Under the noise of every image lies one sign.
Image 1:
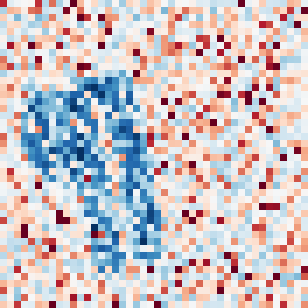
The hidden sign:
pilcrow
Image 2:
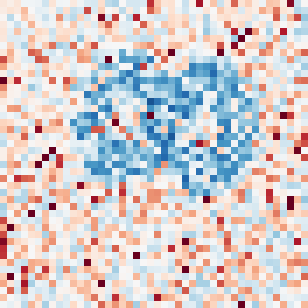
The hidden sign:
infinity sign
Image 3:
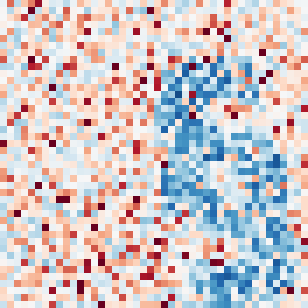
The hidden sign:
section sign
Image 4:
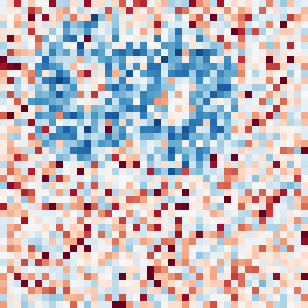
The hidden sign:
infinity sign
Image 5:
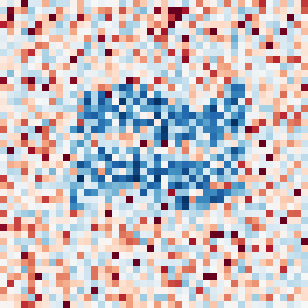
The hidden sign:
approximately sign
